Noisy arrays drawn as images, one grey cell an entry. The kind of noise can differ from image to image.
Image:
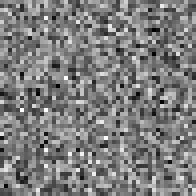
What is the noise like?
low rank plus noise
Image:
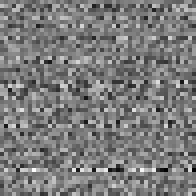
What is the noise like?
rows of uneven size
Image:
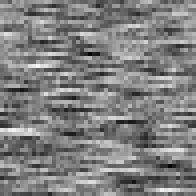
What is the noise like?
streaked along the rows
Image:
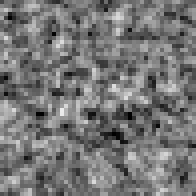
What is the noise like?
blotchy
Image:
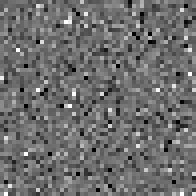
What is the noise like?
heavy tails
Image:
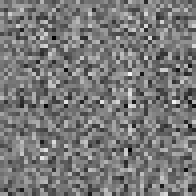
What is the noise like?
low rank plus noise
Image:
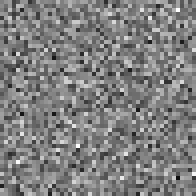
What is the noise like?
independent entries
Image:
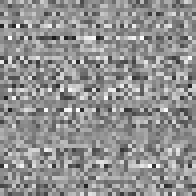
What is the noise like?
rows of uneven size
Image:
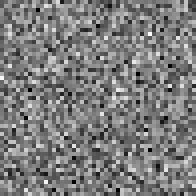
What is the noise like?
independent entries
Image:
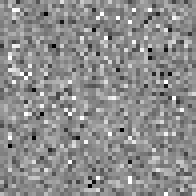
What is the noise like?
heavy tails
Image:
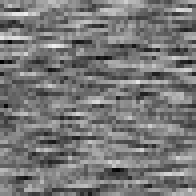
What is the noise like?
streaked along the rows
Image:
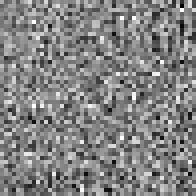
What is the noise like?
low rank plus noise
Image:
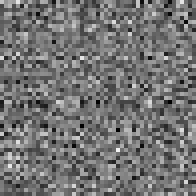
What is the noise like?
low rank plus noise
